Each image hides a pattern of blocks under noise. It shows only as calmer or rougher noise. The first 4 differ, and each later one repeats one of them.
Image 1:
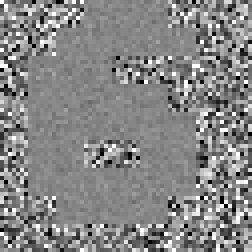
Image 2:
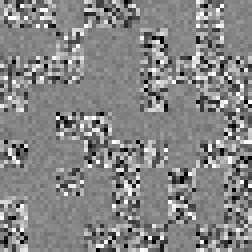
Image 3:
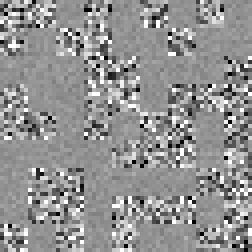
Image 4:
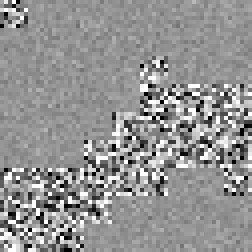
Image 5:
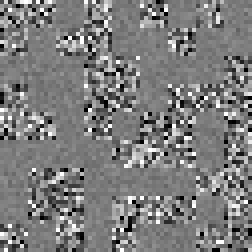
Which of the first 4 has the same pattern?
3
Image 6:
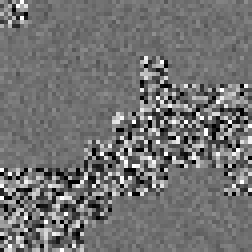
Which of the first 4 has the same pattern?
4
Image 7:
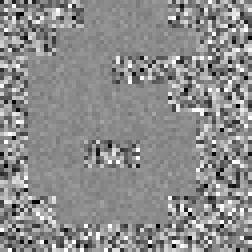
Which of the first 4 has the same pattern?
1
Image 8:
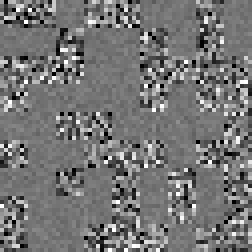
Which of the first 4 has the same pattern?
2
